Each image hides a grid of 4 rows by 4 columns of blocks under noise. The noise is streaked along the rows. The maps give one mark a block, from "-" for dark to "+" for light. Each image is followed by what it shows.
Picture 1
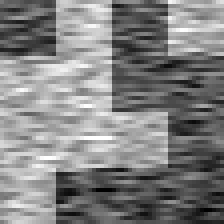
- + - +
+ + - -
+ + + -
+ - - -
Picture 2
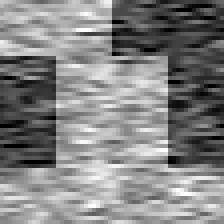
+ + - -
- + + -
- + + -
+ + + +
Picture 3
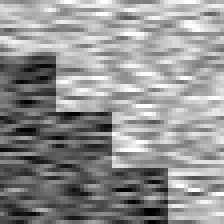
+ + + +
- + + +
- - + +
- - - +
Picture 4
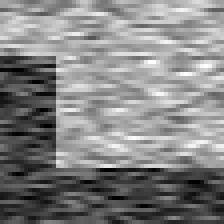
+ + + +
- + + +
- + + +
- - - -
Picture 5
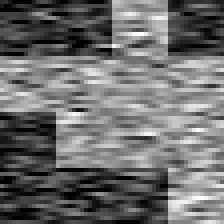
- - + -
+ + + +
- + + +
- - - +
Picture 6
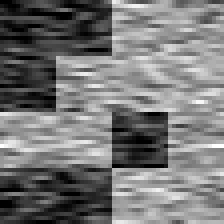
- - + +
- + + +
+ + - +
- - + +
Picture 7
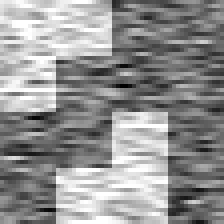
+ + - -
+ - - -
- - + -
- + + -
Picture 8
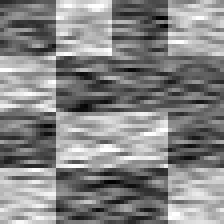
- + - +
+ - - -
- + + -
+ - - +
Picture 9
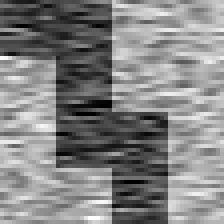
- - + +
+ - + +
+ - - +
+ + - +
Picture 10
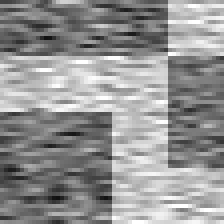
- - - +
+ + + -
- - + -
- - + +
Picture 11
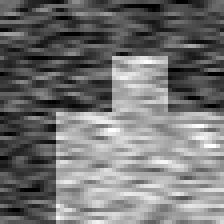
- - - -
- - + -
- + + +
- + + +
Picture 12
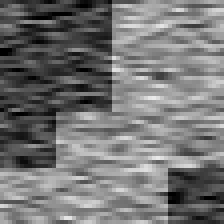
- - + +
- - + +
- + + +
+ + + -
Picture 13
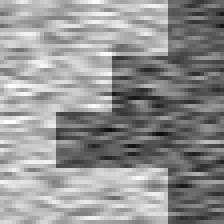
+ + + -
+ + - -
+ - - -
+ + + -
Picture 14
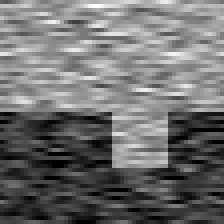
+ + + +
+ + + +
- - + -
- - - -
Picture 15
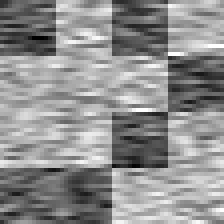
- + - +
+ + + -
+ + - +
- - + +
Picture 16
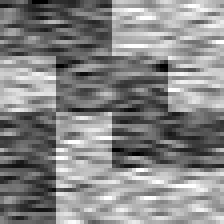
- - + +
+ - - +
- + - -
- + + +
